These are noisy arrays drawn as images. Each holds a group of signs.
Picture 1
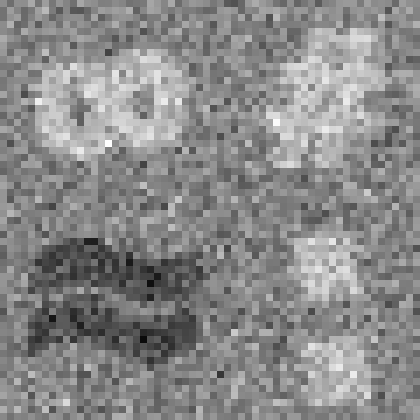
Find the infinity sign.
top left
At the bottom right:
colon
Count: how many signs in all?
4
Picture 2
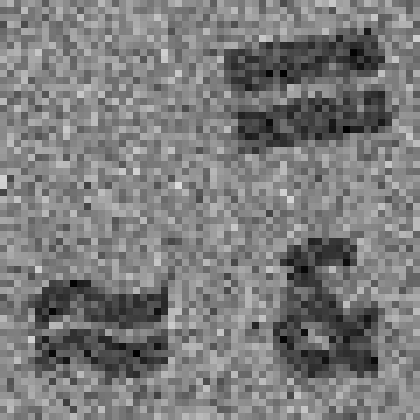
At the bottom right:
ampersand
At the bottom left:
approximately sign
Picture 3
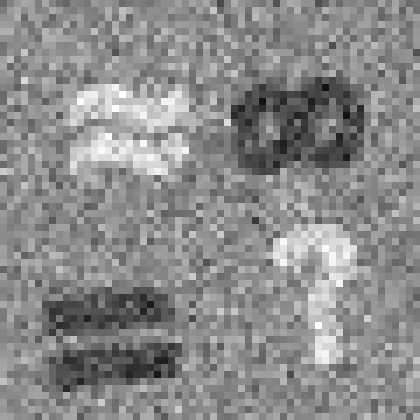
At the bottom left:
equals sign
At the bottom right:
question mark
